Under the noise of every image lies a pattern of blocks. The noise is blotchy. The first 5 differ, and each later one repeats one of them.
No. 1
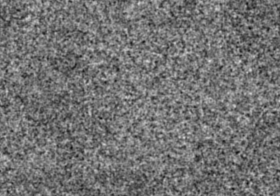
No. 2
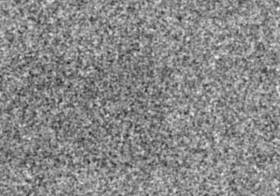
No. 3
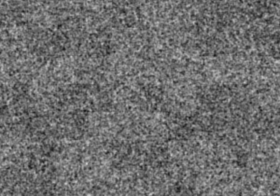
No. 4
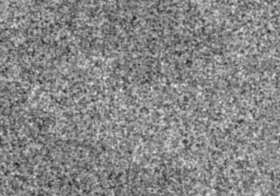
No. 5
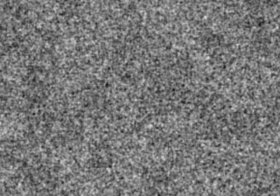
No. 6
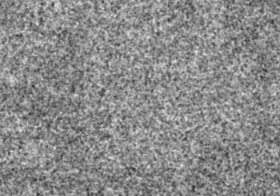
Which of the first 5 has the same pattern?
1
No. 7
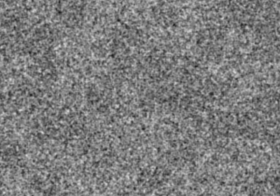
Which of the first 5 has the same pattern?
5
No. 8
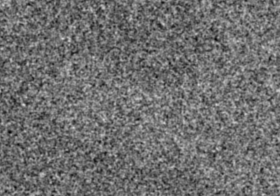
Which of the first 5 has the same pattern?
4
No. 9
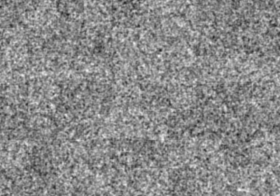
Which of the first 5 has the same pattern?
3
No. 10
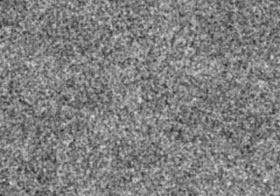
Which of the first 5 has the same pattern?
3
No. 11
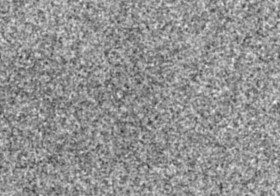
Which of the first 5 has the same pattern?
2
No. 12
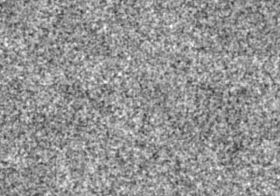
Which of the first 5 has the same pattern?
3
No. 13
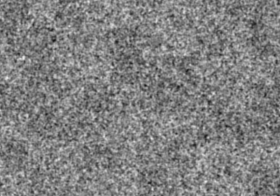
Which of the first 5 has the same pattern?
5
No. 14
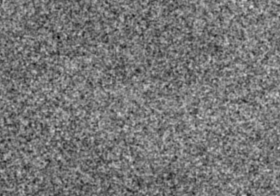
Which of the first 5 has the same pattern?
4
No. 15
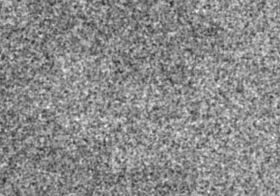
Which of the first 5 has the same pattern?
4
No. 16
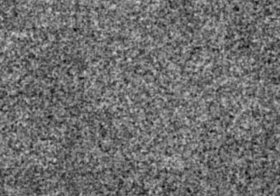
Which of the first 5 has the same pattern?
1
